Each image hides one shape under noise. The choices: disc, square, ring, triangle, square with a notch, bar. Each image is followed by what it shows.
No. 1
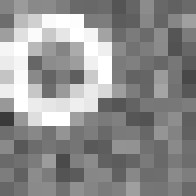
ring
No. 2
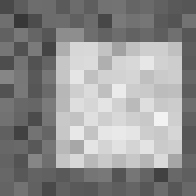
square
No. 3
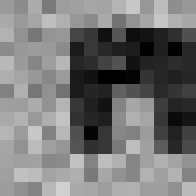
square with a notch
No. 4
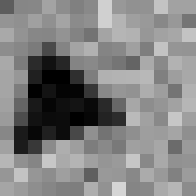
triangle
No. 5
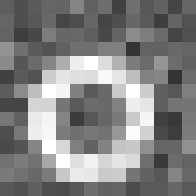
ring
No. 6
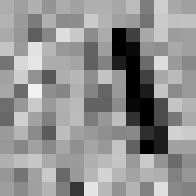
bar
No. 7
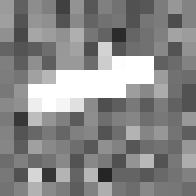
bar
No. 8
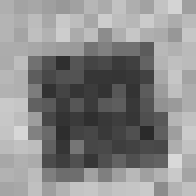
square
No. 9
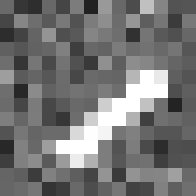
bar
